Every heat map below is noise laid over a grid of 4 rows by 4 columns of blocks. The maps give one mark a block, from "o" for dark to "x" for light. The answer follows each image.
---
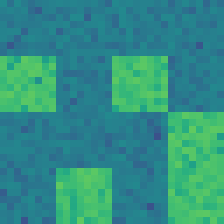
oooo
xoxo
ooox
oxox
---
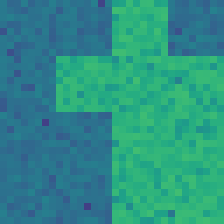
ooxo
oxxx
ooxx
ooxx
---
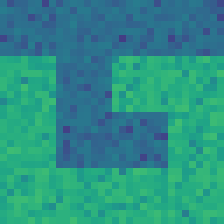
oooo
xoxx
xoox
xxxx
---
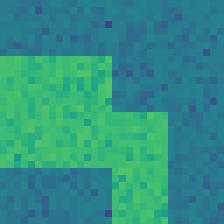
oooo
xxoo
xxxo
ooxo
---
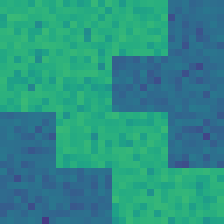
xxxo
xxoo
oxxo
ooxx
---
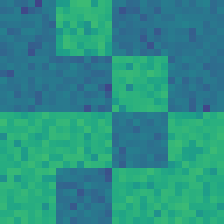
oxoo
ooxo
xxox
xoxx
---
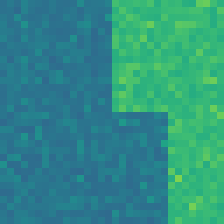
ooxx
ooxx
ooox
ooox
